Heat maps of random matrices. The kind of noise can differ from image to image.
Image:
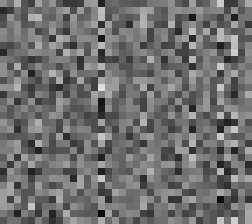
columns of uneven size
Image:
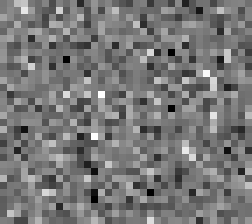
heavy tails
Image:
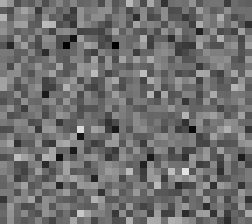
low rank plus noise
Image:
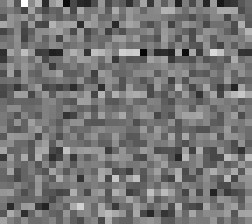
rows of uneven size
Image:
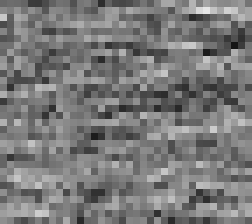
streaked along the rows
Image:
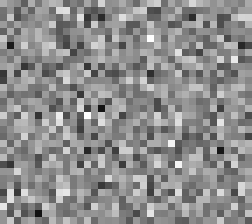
low rank plus noise
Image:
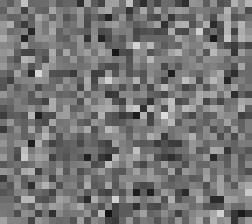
low rank plus noise
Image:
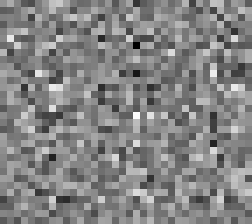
low rank plus noise
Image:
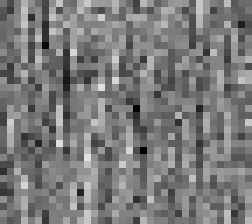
streaked along the columns
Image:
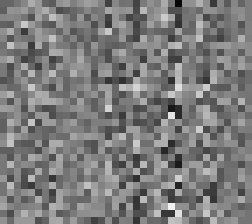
columns of uneven size
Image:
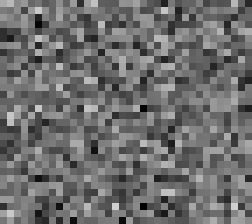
low rank plus noise
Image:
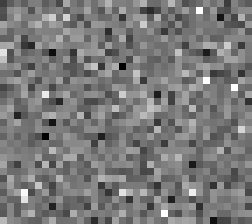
heavy tails
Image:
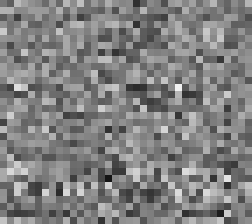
low rank plus noise
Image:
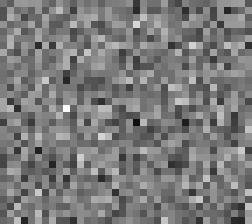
low rank plus noise
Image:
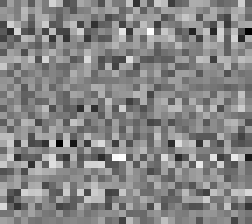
rows of uneven size
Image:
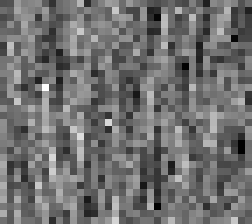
streaked along the columns
